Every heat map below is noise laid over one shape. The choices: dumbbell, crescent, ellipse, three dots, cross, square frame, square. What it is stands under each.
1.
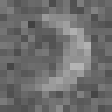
light crescent
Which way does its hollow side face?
left
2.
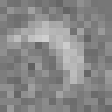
light crescent
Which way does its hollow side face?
down and left
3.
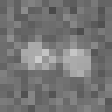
light dumbbell
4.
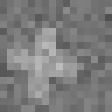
light cross
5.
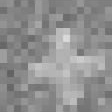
light cross
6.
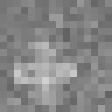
light cross
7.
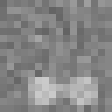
light dumbbell
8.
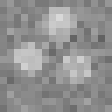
light three dots
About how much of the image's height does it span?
two thirds
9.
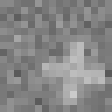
light cross
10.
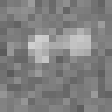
light dumbbell
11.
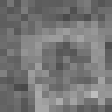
light square frame
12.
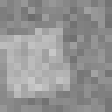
light square
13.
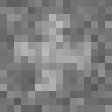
light cross
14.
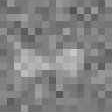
light dumbbell
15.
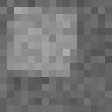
light square
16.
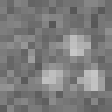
light three dots
